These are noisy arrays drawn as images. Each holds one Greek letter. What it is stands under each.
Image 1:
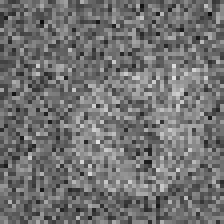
sigma
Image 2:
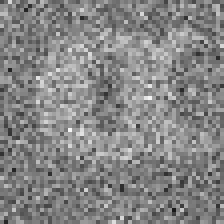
alpha
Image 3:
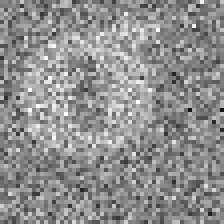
sigma
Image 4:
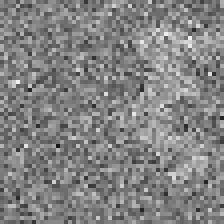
xi
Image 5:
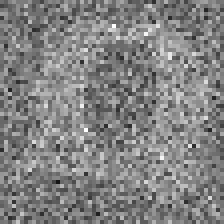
omega
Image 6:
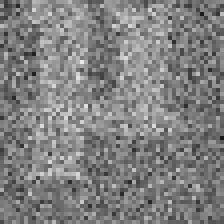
mu
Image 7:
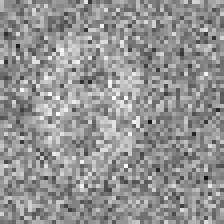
theta
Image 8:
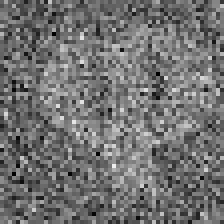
phi
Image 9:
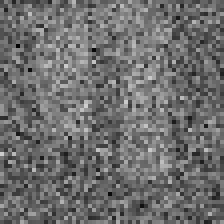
eta
